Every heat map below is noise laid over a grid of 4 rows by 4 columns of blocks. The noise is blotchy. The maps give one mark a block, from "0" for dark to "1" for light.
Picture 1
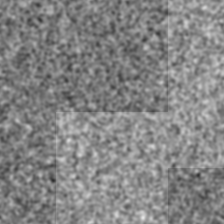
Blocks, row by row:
0001
0001
0111
0110
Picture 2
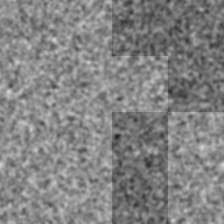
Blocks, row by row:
1100
1110
1101
1101
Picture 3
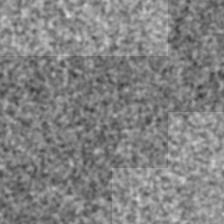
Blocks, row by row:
1110
0000
0001
0011
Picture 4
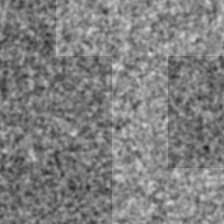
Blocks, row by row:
0111
0010
0010
0011
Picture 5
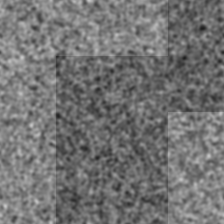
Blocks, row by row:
1110
1000
1001
1001
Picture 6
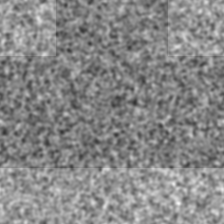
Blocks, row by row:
1001
0000
0000
1111
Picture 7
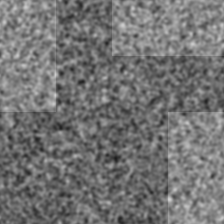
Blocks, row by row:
1011
1000
0001
0001
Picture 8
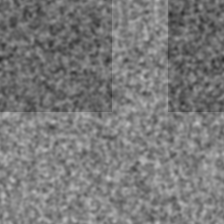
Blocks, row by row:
0010
0010
1111
1111
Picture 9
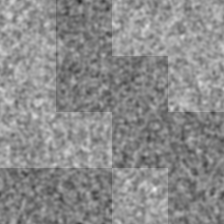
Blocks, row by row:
1011
1001
1100
0010
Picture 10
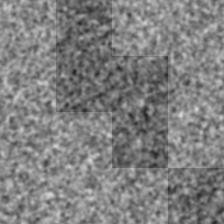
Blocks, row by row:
1011
1001
1101
1110
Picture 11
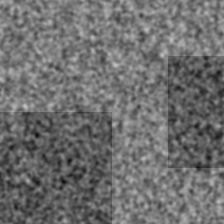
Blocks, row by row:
1111
1110
0010
0011
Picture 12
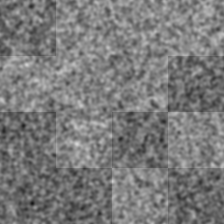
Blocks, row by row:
0111
1110
0101
0010
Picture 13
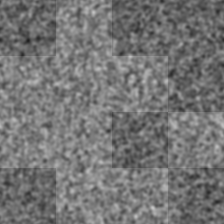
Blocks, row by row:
0100
1110
1101
0110
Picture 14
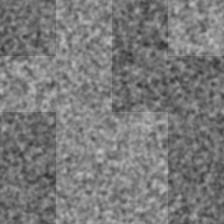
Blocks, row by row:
0101
1100
0110
0110
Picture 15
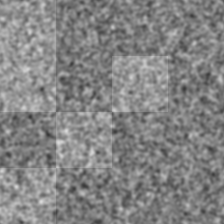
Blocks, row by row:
1000
1010
0100
1000
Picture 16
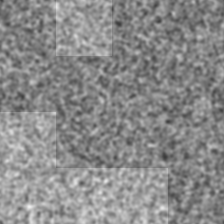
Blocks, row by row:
0100
0000
1000
1110
